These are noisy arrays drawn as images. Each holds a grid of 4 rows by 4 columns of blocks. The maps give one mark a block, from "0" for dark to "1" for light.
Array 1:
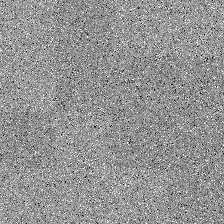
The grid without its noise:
1 0 1 1
1 0 0 0
0 1 0 0
1 1 1 0
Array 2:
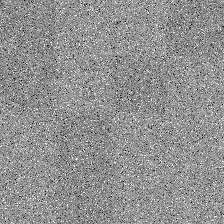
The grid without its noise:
0 1 1 0
0 1 0 1
1 0 1 1
1 0 1 1
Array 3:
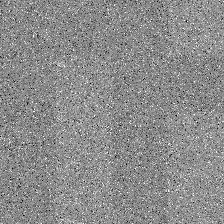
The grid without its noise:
0 0 0 1
0 1 0 0
0 1 0 1
0 1 0 1
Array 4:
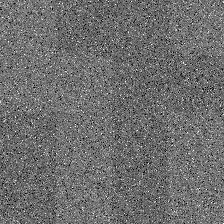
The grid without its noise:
1 0 0 1
1 1 0 0
0 1 0 1
0 1 0 1
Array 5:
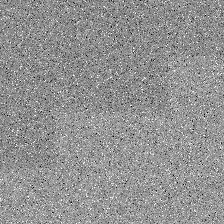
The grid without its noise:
0 0 0 0
0 0 0 1
0 1 1 1
1 1 1 1
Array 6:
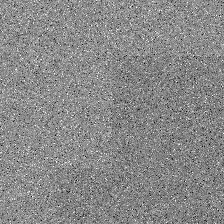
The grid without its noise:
1 1 1 1
1 1 0 0
1 1 0 0
1 0 0 0
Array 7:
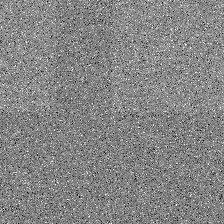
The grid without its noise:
1 0 1 1
1 0 1 1
0 0 0 0
0 0 0 0
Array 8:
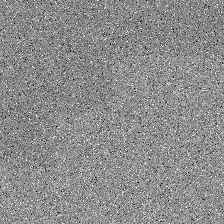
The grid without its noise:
0 0 0 0
0 0 1 1
0 1 1 1
1 1 1 1
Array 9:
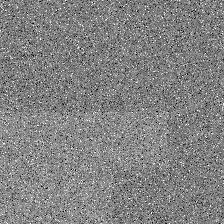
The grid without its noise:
0 0 0 0
0 0 0 0
1 1 1 0
1 1 0 0
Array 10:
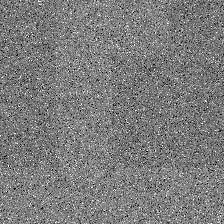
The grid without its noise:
0 1 1 0
0 1 0 0
0 1 0 0
1 1 1 1
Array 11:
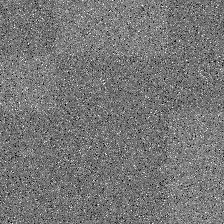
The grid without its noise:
0 1 1 0
1 0 0 0
0 0 0 1
0 0 0 1
